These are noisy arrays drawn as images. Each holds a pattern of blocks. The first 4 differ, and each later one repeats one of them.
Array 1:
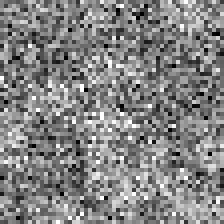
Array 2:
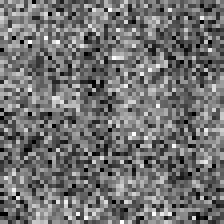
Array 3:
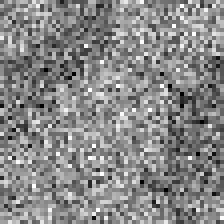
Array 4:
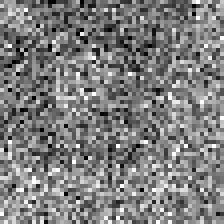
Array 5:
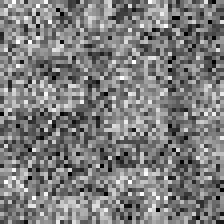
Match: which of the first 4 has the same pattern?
2
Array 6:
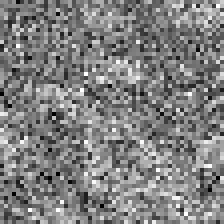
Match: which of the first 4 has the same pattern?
1
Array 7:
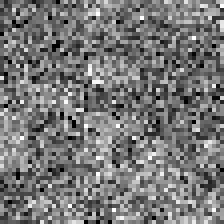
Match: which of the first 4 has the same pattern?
1
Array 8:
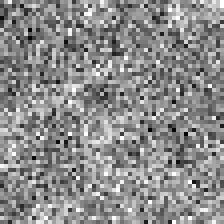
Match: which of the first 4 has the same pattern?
1
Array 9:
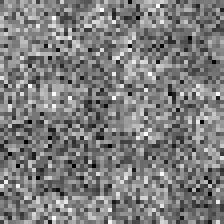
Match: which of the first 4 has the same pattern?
2
